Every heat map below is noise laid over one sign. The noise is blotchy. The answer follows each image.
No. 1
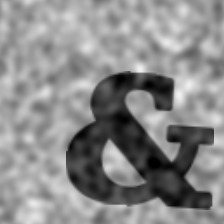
dark ampersand
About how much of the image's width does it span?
two thirds
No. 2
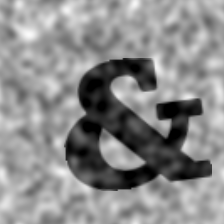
dark ampersand
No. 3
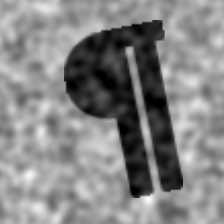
dark pilcrow
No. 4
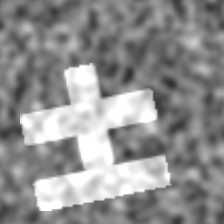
light plus-minus sign
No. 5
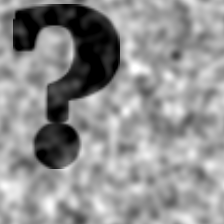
dark question mark
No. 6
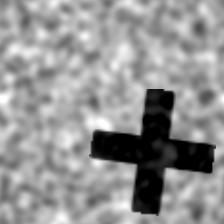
dark plus sign
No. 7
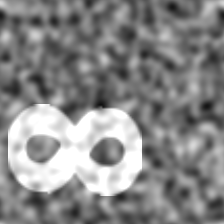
light infinity sign
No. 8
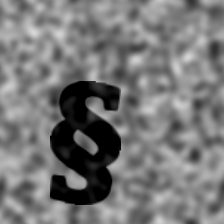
dark section sign
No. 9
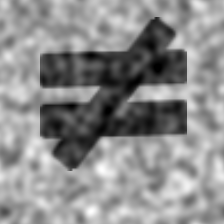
dark not-equal sign
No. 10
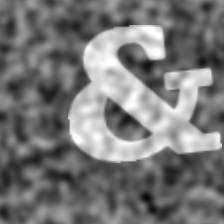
light ampersand
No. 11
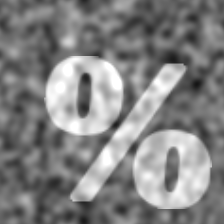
light percent sign
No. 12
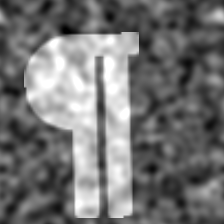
light pilcrow
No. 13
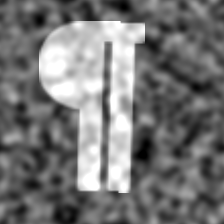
light pilcrow
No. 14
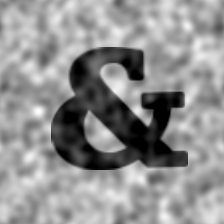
dark ampersand
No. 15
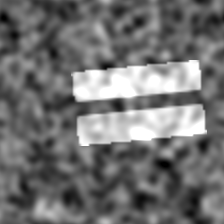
light equals sign
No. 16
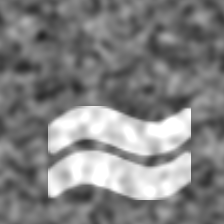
light approximately sign
